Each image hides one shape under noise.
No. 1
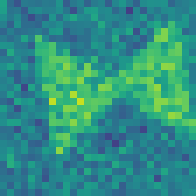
bow tie
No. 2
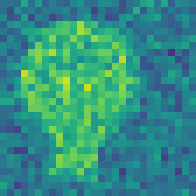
light bulb
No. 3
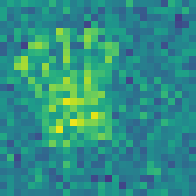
chess queen
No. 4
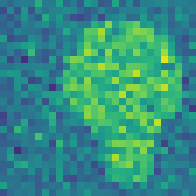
light bulb
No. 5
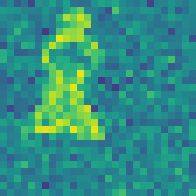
chess bishop
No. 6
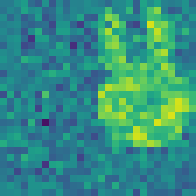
rabbit's head
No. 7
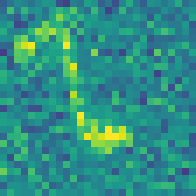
musical note
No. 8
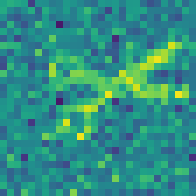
pair of scissors
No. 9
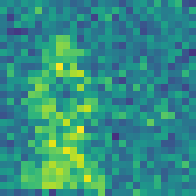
chess bishop
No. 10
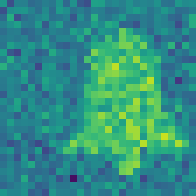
bell
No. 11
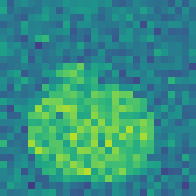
apple
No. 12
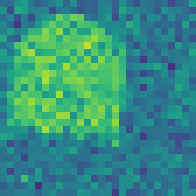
ghost
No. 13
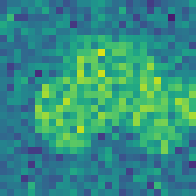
car
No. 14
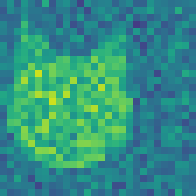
cat's head
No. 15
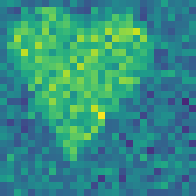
heart
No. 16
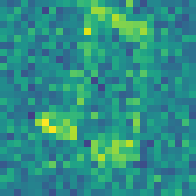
pair of musical notes
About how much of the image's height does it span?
nearly all
